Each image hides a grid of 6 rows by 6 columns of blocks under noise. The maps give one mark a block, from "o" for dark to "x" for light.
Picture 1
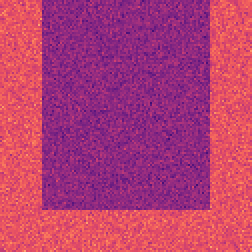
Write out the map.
x o o o o x
x o o o o x
x o o o o x
x o o o o x
x o o o o x
x x x x x x
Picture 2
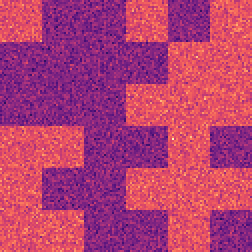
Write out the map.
x o o x o x
o o o o x x
o o o x x x
x x o o x o
x o o x x x
x x o o x o
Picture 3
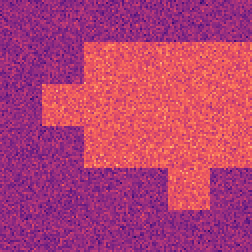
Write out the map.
o o o o o o
o o x x x x
o x x x x x
o o x x x x
o o o o x o
o o o o o o
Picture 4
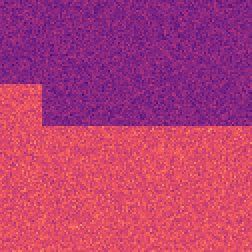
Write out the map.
o o o o o o
o o o o o o
x o o o o o
x x x x x x
x x x x x x
x x x x x x
